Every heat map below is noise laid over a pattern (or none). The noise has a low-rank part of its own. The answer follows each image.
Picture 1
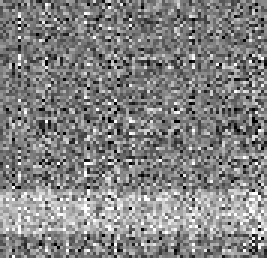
one horizontal stripe
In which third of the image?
bottom
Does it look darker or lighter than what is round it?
lighter
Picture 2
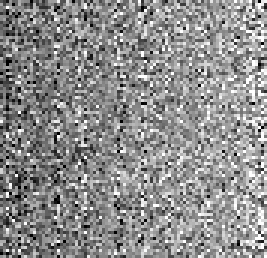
a smooth slope
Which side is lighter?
right
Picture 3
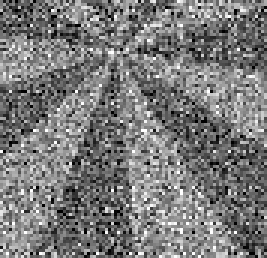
spokes from one point
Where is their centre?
top middle
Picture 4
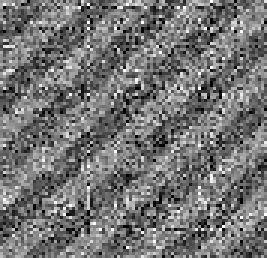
diagonal stripes
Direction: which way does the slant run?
bottom left to top right
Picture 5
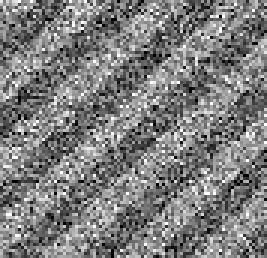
diagonal stripes
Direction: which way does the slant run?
bottom left to top right
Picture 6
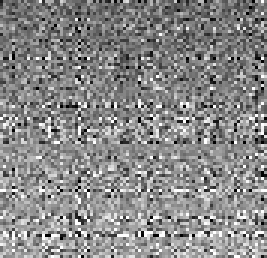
a smooth slope
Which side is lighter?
bottom
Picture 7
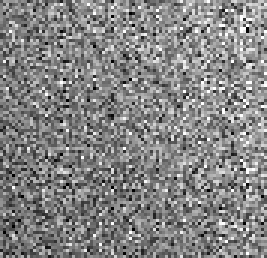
a smooth slope
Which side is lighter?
top right
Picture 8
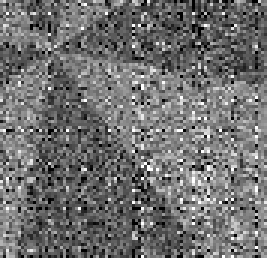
spokes from one point
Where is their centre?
top left
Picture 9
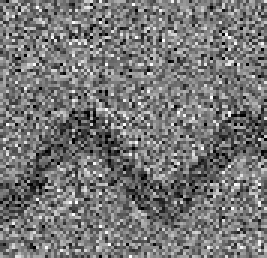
a wavy band
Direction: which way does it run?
left to right
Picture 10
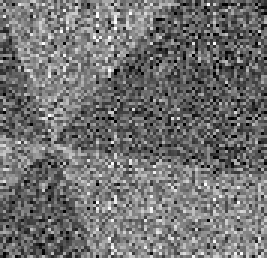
spokes from one point
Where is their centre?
middle left
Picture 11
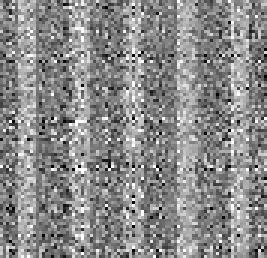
vertical stripes
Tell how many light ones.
5
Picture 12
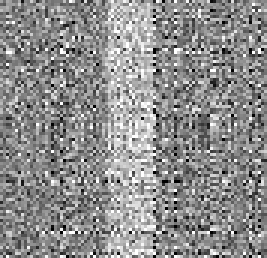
one vertical stripe
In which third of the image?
middle
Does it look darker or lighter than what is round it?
lighter
